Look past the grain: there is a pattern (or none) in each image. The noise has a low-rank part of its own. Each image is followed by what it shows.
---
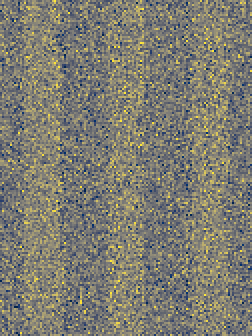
vertical stripes
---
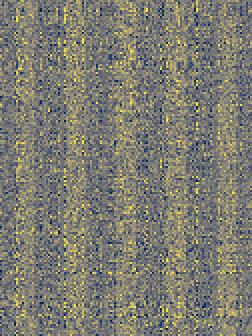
vertical stripes
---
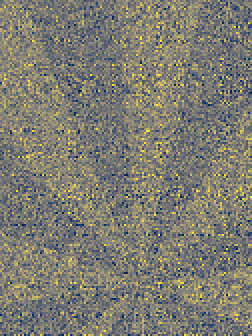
spokes from one point
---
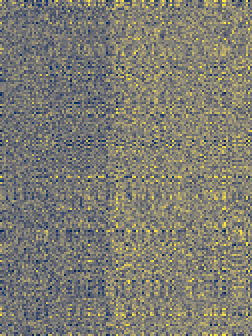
a sharp edge
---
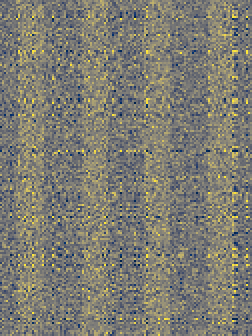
vertical stripes
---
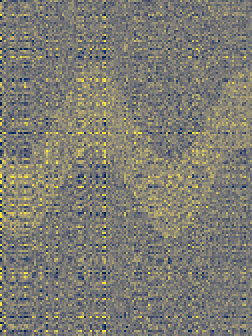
a wavy band
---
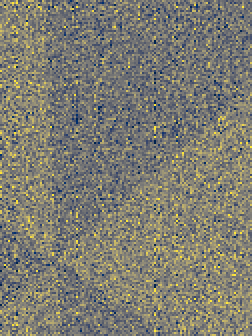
spokes from one point
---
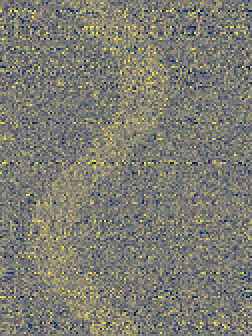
a wavy band
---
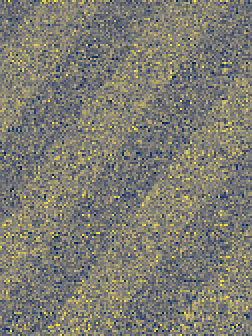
diagonal stripes
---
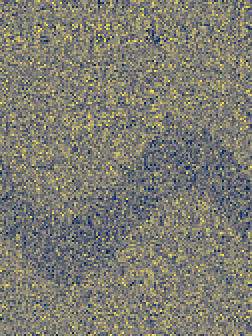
a wavy band
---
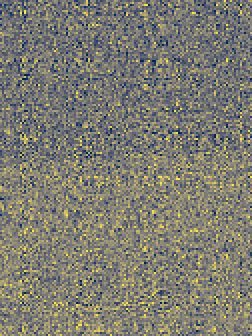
a sharp edge
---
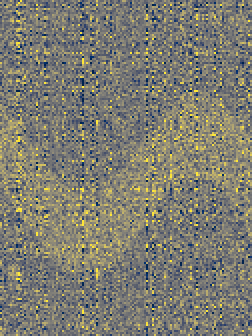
a wavy band
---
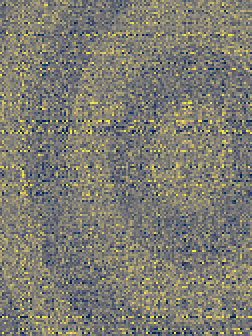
rings round one point
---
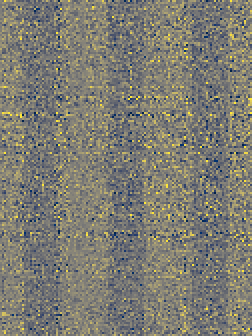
vertical stripes
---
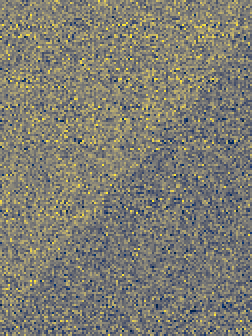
a sharp edge
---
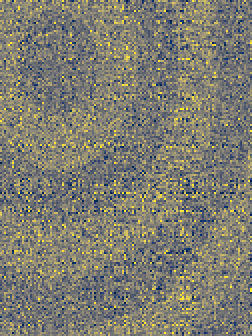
rings round one point
